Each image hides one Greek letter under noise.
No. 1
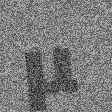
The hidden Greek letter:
mu
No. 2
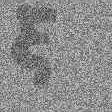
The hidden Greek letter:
xi
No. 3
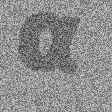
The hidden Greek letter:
alpha
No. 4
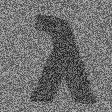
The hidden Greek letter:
lambda
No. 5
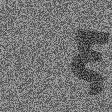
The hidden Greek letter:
xi
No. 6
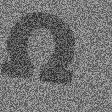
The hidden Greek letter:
omega
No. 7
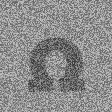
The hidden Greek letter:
omega
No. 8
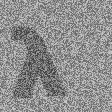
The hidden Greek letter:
lambda
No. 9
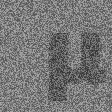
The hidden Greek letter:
mu
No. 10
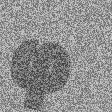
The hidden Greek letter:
phi
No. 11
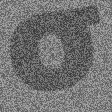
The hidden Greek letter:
sigma
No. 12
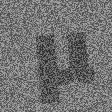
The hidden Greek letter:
mu
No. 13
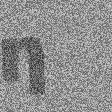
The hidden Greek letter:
eta
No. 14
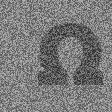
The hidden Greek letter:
omega
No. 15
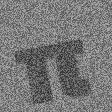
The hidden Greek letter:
pi
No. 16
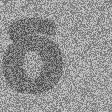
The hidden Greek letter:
delta
